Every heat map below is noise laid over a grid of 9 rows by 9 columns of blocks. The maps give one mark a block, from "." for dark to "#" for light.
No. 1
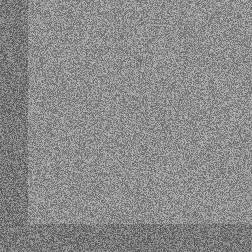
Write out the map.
. # # # # # # # #
. # # # # # # # #
. # # # # # # # #
. # # # # # # # #
. # # # # # # # #
. # # # # # # # #
. # # # # # # # #
. # # # # # # # #
. . . . . . . . .
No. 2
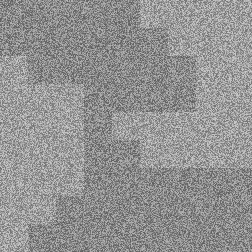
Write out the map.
. . . . . # # # #
. . . . . . # # #
# . . . . . . # #
# # # . . . . # #
# # # . # # # # #
# # # . . # # # #
# # # . . . . . .
# # . . . . . . .
# . . . . . . . .
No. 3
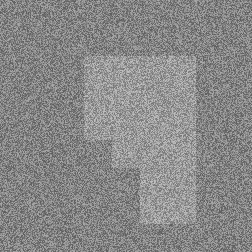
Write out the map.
. . . . . . . . .
. . . . . . . . .
. . . # # # # . .
. . . # # # # . .
. . . # # # # . .
. . . . # # # . .
. . . . . # # . .
. . . . . # # . .
. . . . . . . . .
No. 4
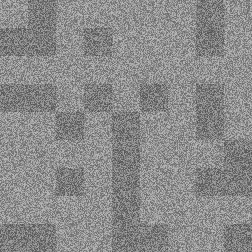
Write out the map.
# . # # # # # . #
. . # . # # # . #
# # # # # # # # #
. . # . # . # . #
# # . # . # # . #
# # # # . # # # .
# # . # . # # . .
# # # # . # # # #
. . # # . . # # .
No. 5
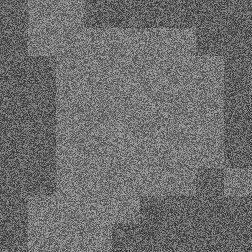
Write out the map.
. # # . . . . . .
. # # # # # # . .
. . # # # # # # .
. . # # # # # # .
. . # # # # # # .
. . # # # # # # .
. . # # # # # . #
. # # # # . . . .
. # # # . . . . .
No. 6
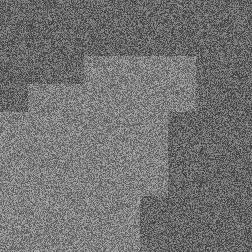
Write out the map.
. . . . . . . . .
. . . . . . . . .
. . . # # # # . .
. # # # # # # . .
# # # # # # . . .
# # # # # # . . .
# # # # # # . . .
# # # # # . . . .
# # # # # . . . .
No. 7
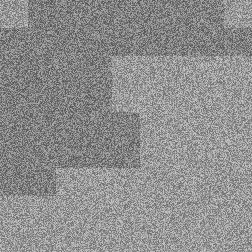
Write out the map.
# . . . . . . . #
. . . . . . . . .
. . . . # # # # #
. . . . # # # # #
. . . . . # # # #
. . . . . # # # #
. . # # # # # # #
# # # # # # # # #
# # # # # # # # #
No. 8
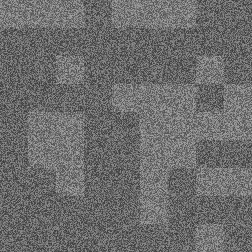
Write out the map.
# # # . # # # . .
. . . . . . . . .
. . # . . . . # .
. . . . # # # . #
. # # . . # # # #
. # # . . # # . .
. . # . . # . # #
. . . . . # . . .
. . . . . . . # .
